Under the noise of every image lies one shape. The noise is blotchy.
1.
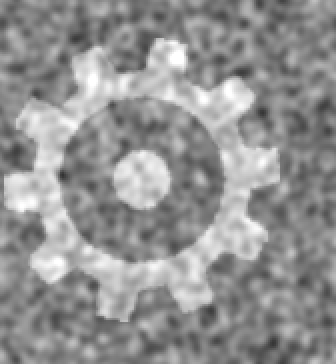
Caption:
light gear
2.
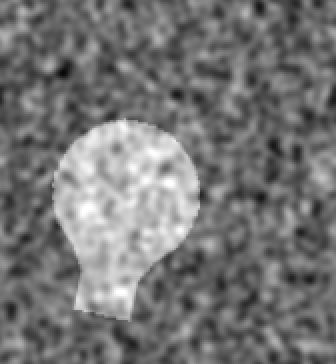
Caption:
light light bulb
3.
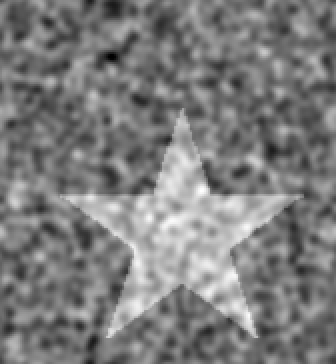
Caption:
light star
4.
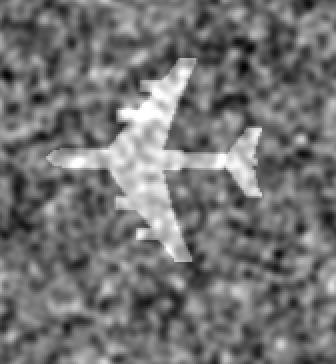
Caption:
light airplane
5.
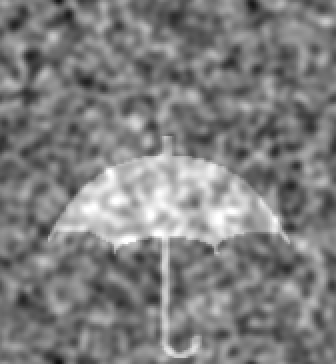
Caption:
light umbrella
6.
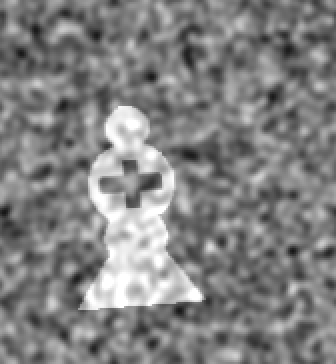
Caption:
light chess bishop
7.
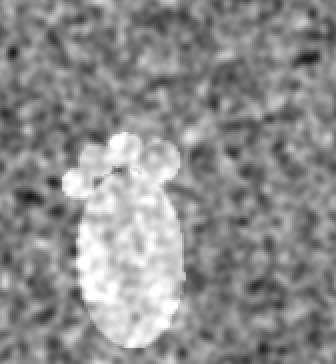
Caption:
light footprint
